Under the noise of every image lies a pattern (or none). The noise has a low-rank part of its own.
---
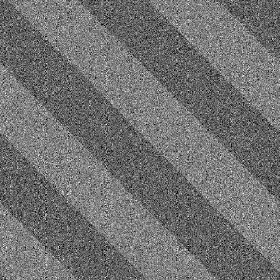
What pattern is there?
diagonal stripes
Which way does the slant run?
top left to bottom right
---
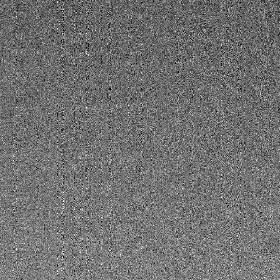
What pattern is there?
a smooth slope
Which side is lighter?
bottom
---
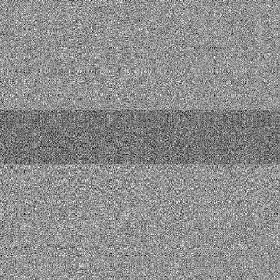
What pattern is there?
one horizontal stripe
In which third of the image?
middle
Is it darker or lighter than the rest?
darker
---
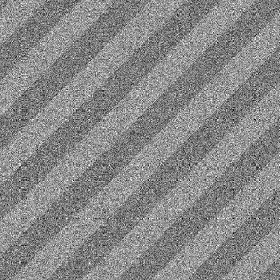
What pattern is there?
diagonal stripes
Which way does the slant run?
bottom left to top right
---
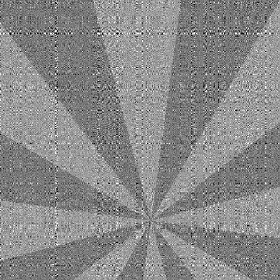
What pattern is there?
spokes from one point
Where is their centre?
bottom middle
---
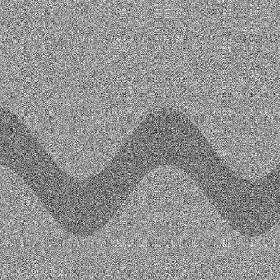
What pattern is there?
a wavy band
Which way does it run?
left to right
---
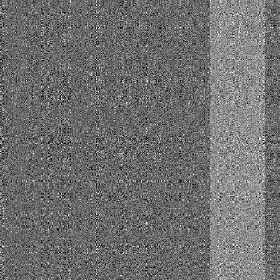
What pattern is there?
one vertical stripe
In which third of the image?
right
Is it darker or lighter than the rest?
lighter
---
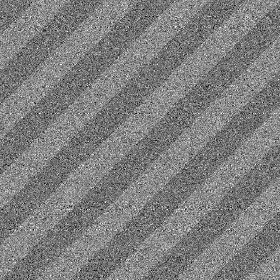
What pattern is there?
diagonal stripes
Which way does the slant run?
bottom left to top right
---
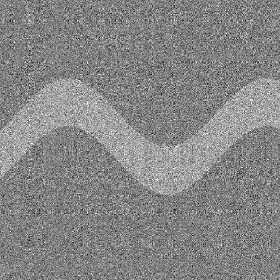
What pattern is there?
a wavy band
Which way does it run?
left to right
